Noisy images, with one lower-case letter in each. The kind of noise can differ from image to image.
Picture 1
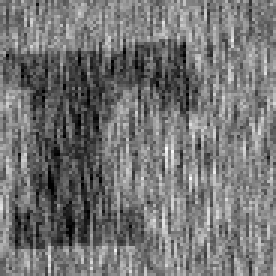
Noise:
streaked along the columns
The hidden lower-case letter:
r
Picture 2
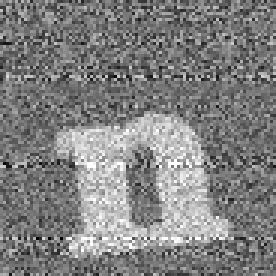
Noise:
rows of uneven size
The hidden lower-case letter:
n
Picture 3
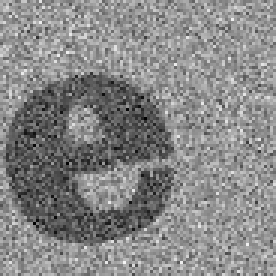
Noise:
independent entries
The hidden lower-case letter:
e
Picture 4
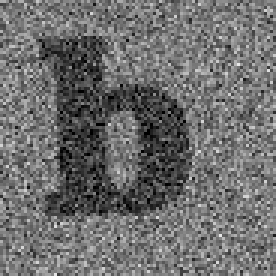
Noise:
independent entries
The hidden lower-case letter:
b
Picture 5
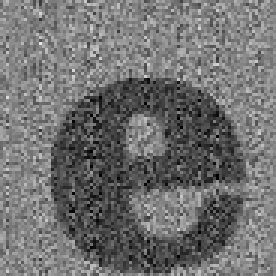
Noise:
columns of uneven size
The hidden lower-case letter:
e
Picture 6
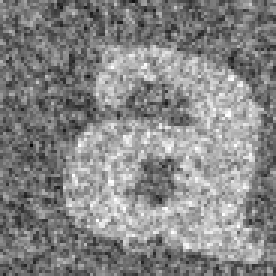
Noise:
blotchy
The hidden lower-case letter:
a
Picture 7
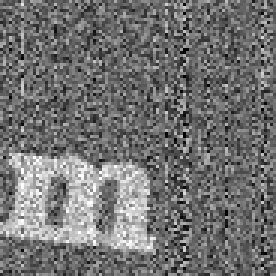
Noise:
columns of uneven size
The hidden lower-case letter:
m
